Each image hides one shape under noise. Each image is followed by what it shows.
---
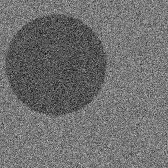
disc
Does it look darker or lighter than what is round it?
darker
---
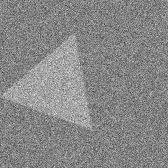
triangle
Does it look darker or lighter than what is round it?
lighter
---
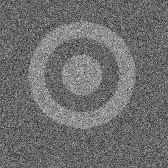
bullseye
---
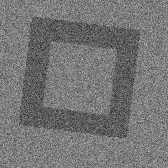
square frame
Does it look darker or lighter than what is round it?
darker
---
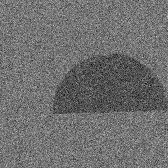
half disc
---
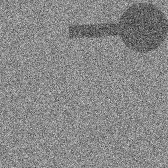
lollipop
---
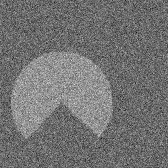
disc with a wedge cut out
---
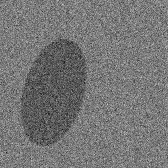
ellipse
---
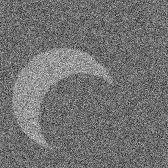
crescent
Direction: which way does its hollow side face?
down and right
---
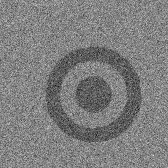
bullseye
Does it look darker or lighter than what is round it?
darker
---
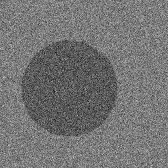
disc
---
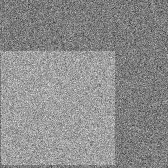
square
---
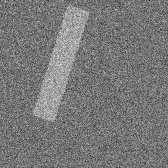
bar
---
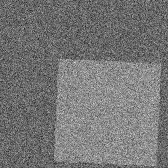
square
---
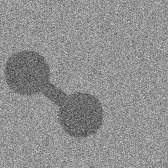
dumbbell
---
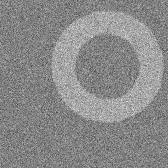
ring
